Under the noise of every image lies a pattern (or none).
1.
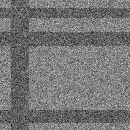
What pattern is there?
bands of rows crossing bands of columns
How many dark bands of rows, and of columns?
3 and 1
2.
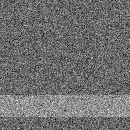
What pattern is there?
one band of rows
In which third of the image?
bottom
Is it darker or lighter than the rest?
lighter
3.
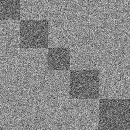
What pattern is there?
blocks along the diagonal
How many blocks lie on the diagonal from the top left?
5
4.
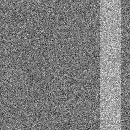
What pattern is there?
one band of columns
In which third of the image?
right
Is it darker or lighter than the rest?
lighter
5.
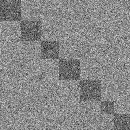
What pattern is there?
blocks along the diagonal
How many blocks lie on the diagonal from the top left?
7
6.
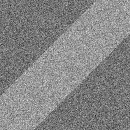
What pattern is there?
a diagonal band
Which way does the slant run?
bottom left to top right
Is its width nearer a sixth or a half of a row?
a half
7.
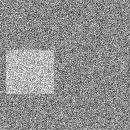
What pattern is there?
one block
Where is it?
middle left
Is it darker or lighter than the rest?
lighter
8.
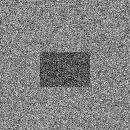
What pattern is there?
one block
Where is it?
centre
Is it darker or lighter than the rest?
darker
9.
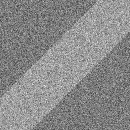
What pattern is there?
a diagonal band
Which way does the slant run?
bottom left to top right
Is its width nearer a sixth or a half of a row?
a half
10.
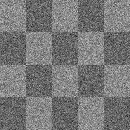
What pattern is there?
a checkerboard
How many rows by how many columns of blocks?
4 by 5
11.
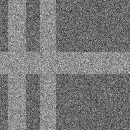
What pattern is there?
bands of rows crossing bands of columns
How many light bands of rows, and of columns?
1 and 2
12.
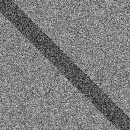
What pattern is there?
a diagonal band
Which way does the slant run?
top left to bottom right
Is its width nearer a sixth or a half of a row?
a sixth
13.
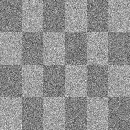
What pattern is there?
a checkerboard
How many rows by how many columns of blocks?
4 by 6
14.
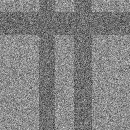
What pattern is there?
bands of rows crossing bands of columns
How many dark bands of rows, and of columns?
1 and 2
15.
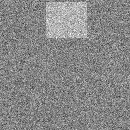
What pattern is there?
one block
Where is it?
top middle
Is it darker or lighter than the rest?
lighter
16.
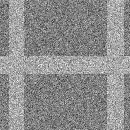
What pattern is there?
bands of rows crossing bands of columns
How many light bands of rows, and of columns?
1 and 2
